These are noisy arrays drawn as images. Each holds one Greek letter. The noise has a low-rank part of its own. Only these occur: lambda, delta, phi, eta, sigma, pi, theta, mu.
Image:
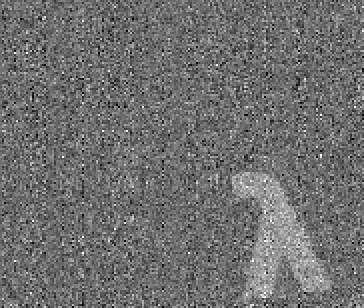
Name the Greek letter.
lambda
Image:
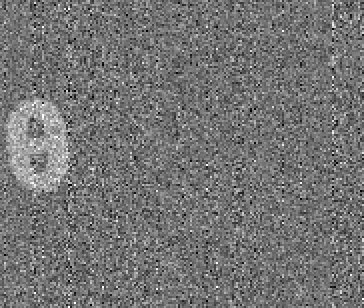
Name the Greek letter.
theta
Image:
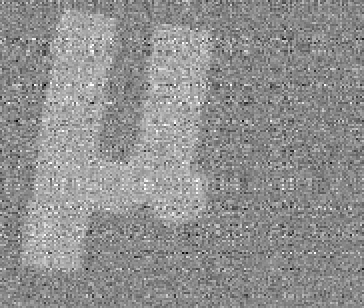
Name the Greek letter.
mu
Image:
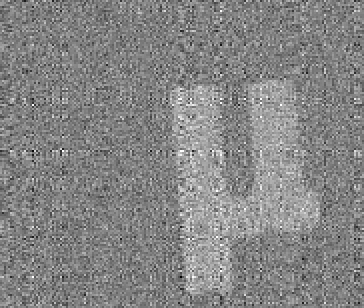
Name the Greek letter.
mu
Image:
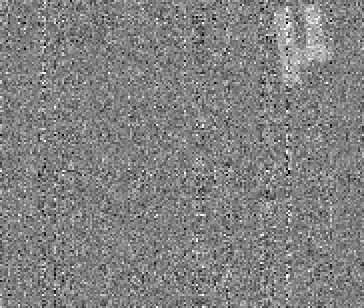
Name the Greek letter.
mu
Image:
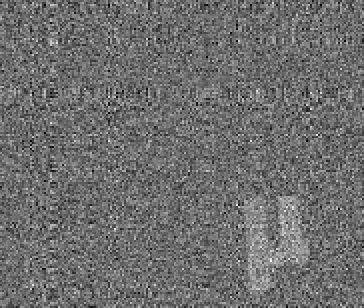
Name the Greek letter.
mu
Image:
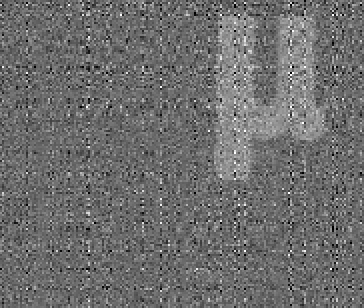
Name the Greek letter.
mu
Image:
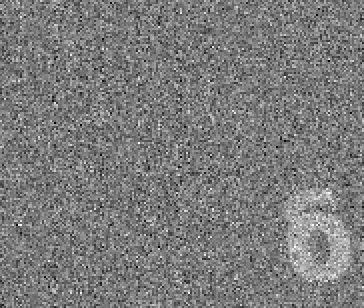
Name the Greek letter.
delta
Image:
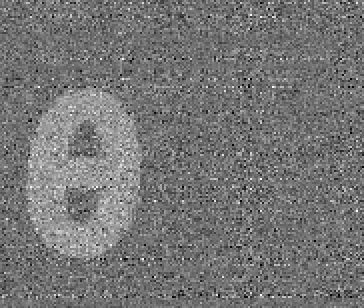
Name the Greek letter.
theta
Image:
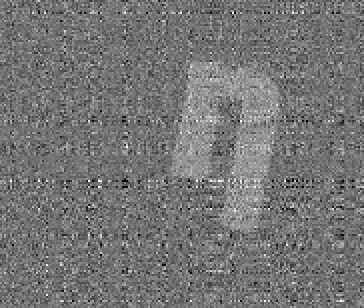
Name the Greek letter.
eta
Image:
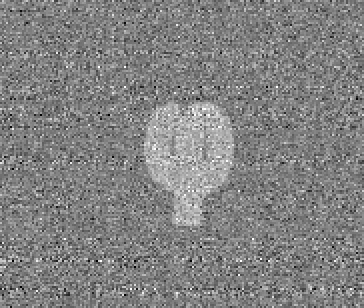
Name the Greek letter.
phi
